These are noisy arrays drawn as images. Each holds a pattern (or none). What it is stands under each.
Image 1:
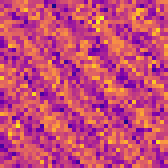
diagonal stripes
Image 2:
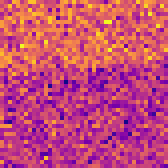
a sharp edge
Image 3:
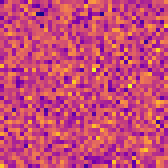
only noise
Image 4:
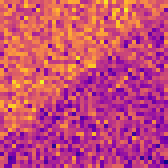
a sharp edge
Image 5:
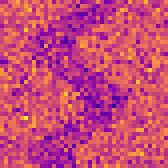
a wavy band
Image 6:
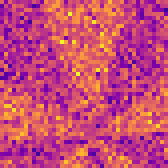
spokes from one point
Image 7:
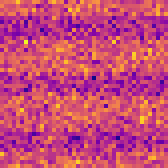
horizontal stripes
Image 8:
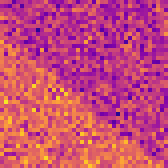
a sharp edge
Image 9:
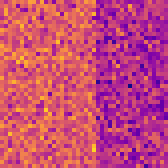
a sharp edge
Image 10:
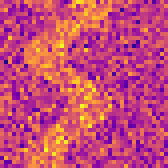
a wavy band
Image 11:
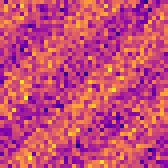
diagonal stripes
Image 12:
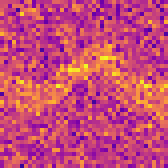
a wavy band
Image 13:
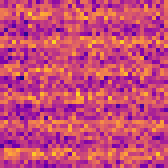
horizontal stripes
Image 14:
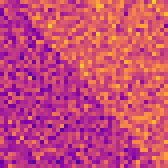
a sharp edge
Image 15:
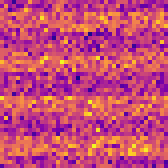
horizontal stripes
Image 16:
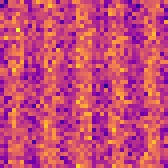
vertical stripes
